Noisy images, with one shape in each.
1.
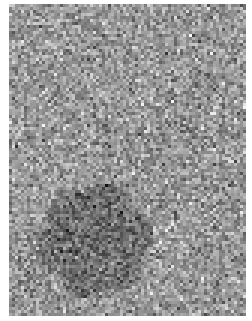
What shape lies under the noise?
flower
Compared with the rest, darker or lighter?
darker
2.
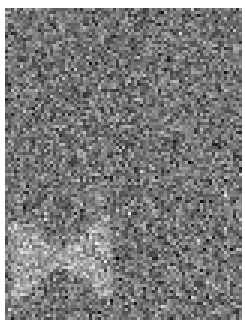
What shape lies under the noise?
bow tie
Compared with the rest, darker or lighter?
lighter
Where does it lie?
bottom left
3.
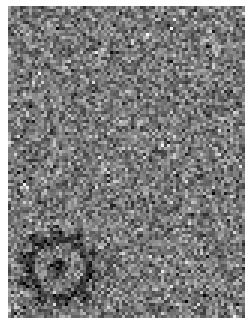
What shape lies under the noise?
gear
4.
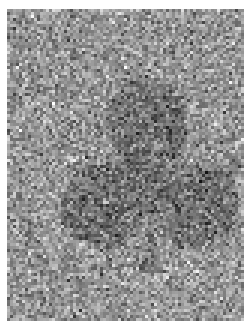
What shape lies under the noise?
club
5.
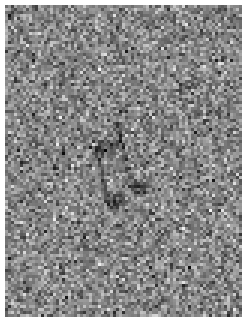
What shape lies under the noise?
pair of musical notes
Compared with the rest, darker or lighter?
darker
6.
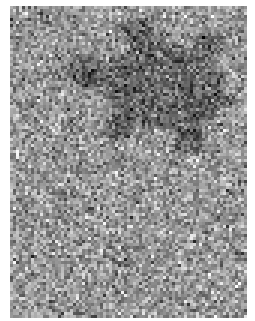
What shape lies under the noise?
turtle
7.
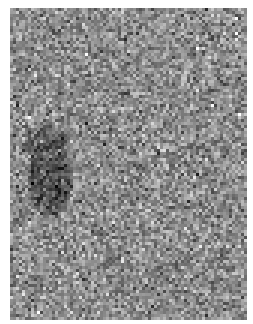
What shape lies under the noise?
footprint
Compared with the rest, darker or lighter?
darker
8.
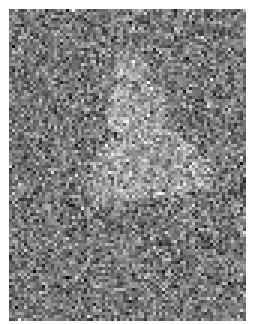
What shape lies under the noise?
chess pawn
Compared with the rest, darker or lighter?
lighter
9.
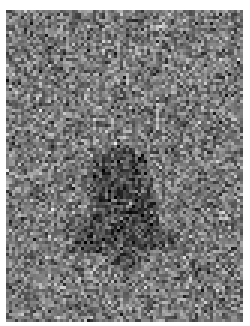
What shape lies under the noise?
bell
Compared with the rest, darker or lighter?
darker
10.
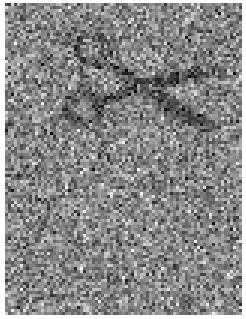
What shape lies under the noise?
pair of scissors
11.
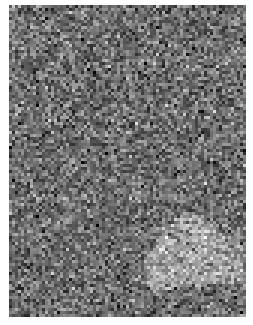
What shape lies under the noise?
cloud
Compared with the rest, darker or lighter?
lighter
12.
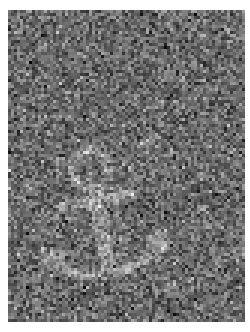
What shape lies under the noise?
anchor
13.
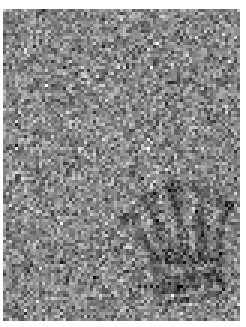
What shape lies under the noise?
chess queen
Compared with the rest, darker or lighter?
darker
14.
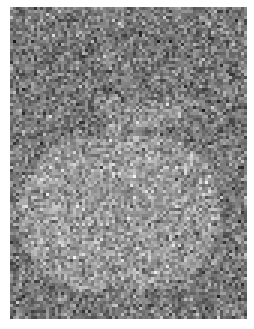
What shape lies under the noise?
apple
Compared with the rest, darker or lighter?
lighter
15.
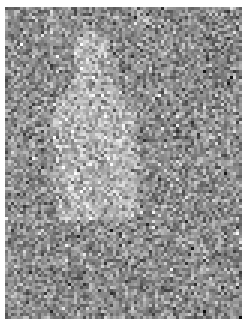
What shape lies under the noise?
bottle
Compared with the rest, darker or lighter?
lighter
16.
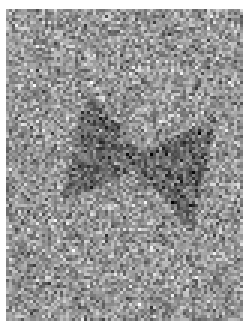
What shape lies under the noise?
bow tie
